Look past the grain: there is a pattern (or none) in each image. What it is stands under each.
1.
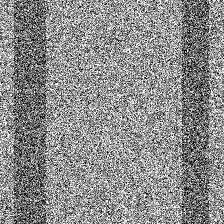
bands of columns
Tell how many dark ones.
2
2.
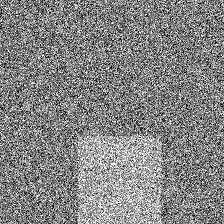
one block
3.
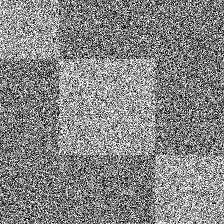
blocks along the diagonal
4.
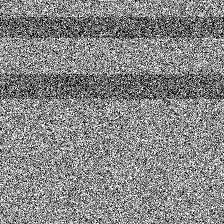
bands of rows
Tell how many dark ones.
2
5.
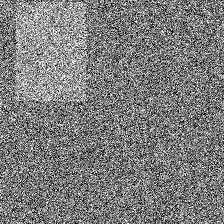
one block
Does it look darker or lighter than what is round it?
lighter
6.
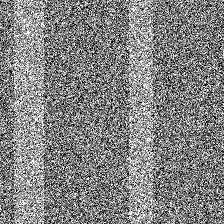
bands of columns
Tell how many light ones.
2
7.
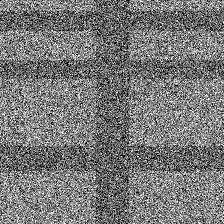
bands of rows crossing bands of columns
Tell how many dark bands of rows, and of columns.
3 and 1
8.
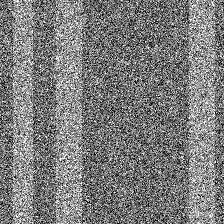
bands of columns
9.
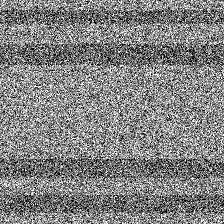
bands of rows
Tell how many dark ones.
4
